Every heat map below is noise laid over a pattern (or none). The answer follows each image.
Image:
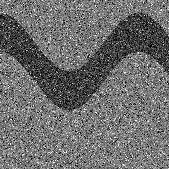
a wavy band
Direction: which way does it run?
left to right
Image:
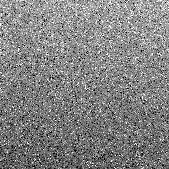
a smooth slope
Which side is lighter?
top
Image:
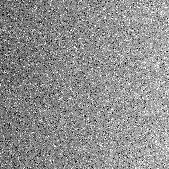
a smooth slope
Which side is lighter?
right
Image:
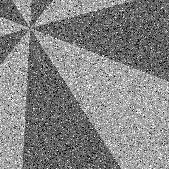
spokes from one point
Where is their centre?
top left
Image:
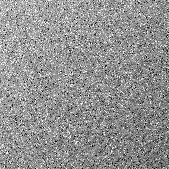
a smooth slope
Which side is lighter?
top left
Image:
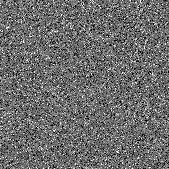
only noise
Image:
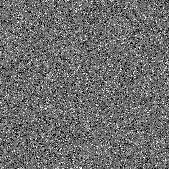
only noise
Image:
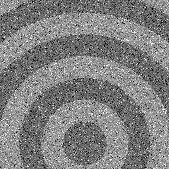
rings round one point
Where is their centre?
bottom middle
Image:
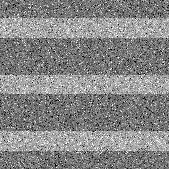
horizontal stripes
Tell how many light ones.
3
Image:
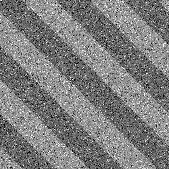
diagonal stripes
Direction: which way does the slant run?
top left to bottom right
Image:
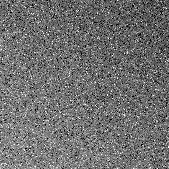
a smooth slope
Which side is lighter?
bottom left
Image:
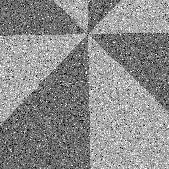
spokes from one point
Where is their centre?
top middle
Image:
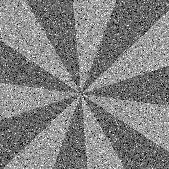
spokes from one point
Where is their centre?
centre
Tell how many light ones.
7
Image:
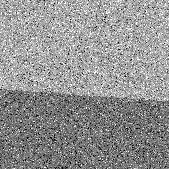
a sharp edge
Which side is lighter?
top
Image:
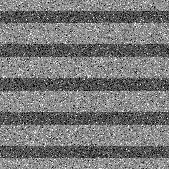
horizontal stripes
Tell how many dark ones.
5
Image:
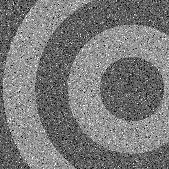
rings round one point
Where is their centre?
middle right
